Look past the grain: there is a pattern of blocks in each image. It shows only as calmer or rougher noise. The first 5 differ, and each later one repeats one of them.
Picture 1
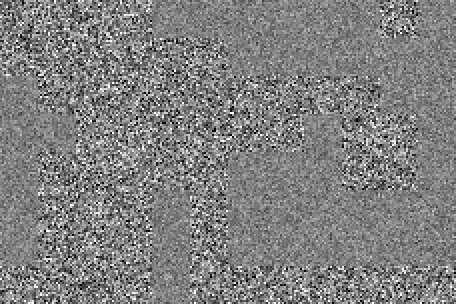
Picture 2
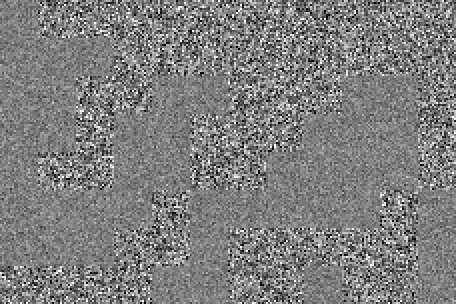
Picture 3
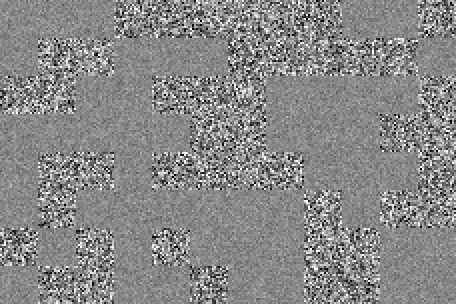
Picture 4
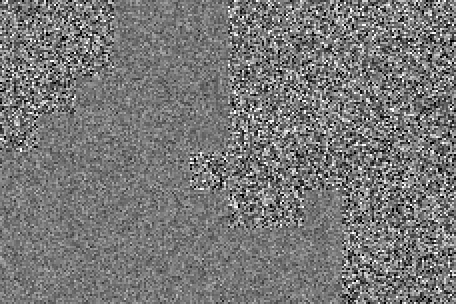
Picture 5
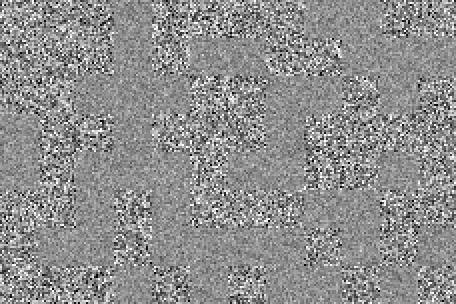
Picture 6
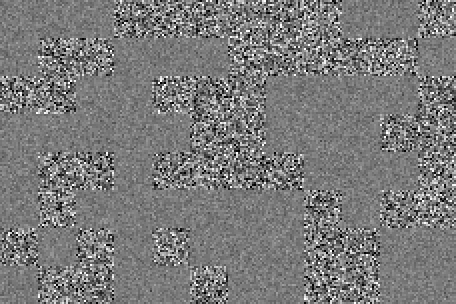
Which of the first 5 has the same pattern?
3
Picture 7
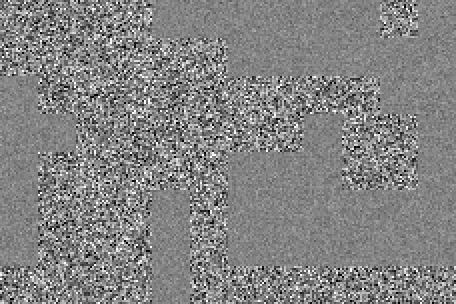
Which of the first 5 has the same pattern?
1
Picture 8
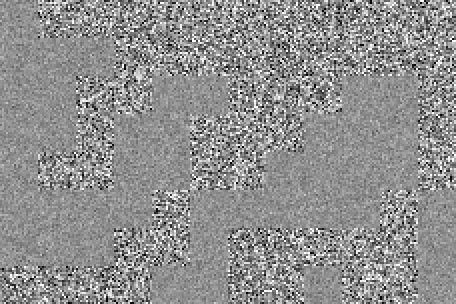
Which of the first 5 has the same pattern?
2
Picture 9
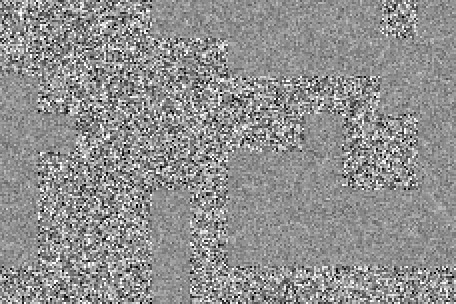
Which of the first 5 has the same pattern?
1
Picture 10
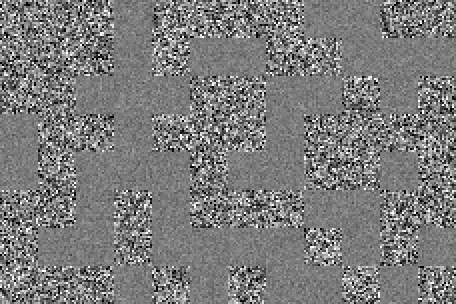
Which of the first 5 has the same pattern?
5
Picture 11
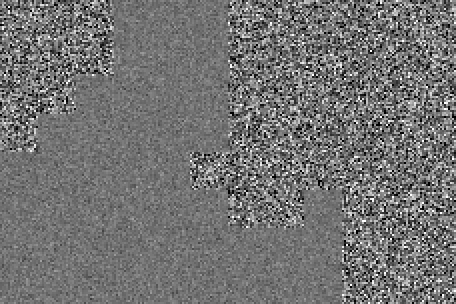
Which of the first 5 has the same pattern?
4
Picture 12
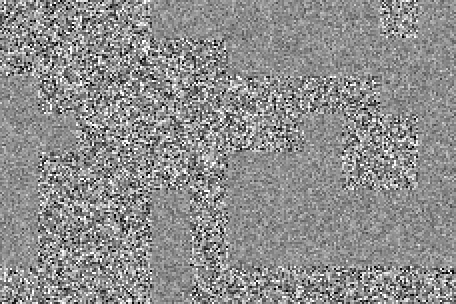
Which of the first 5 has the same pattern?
1
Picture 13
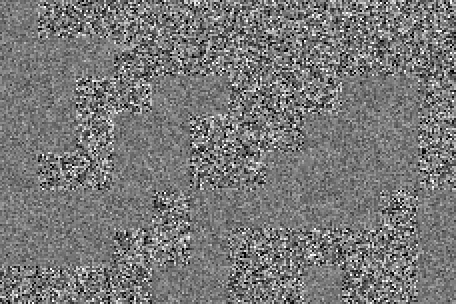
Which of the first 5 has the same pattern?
2
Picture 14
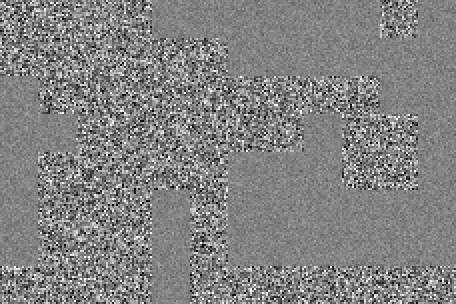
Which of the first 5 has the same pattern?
1
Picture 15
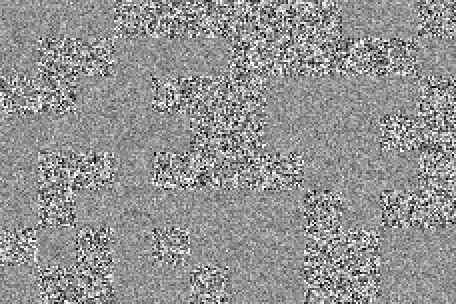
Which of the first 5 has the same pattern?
3
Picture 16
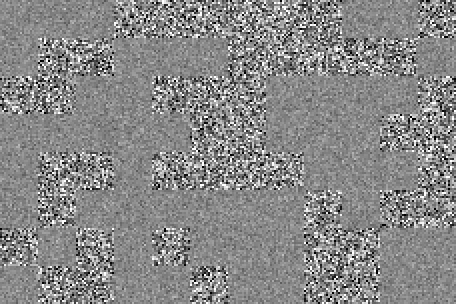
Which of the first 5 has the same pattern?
3
